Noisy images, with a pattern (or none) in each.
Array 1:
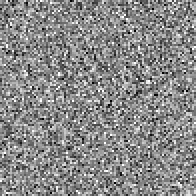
only noise
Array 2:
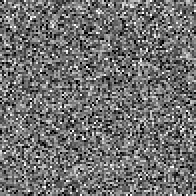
only noise
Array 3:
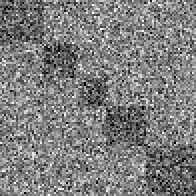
blocks along the diagonal
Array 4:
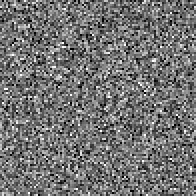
only noise
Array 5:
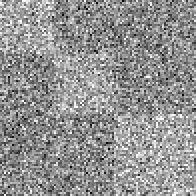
blocks along the diagonal
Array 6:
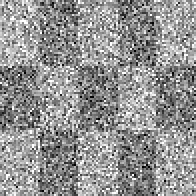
a checkerboard
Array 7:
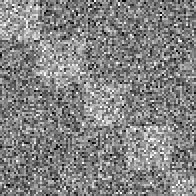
blocks along the diagonal
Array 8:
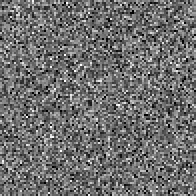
only noise
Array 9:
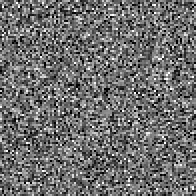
only noise
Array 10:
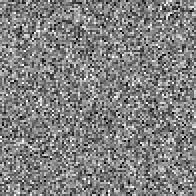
only noise
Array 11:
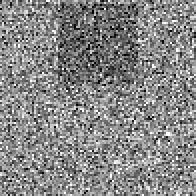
one block
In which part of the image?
top middle
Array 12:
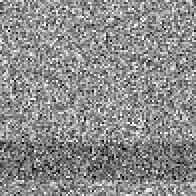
one band of rows
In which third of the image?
bottom
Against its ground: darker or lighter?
darker
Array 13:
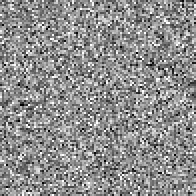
only noise
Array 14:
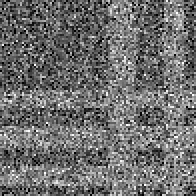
bands of rows crossing bands of columns
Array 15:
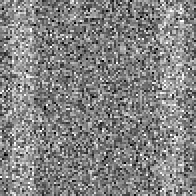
bands of columns
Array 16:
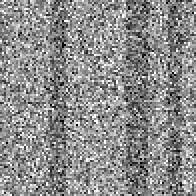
bands of columns
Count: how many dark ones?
3
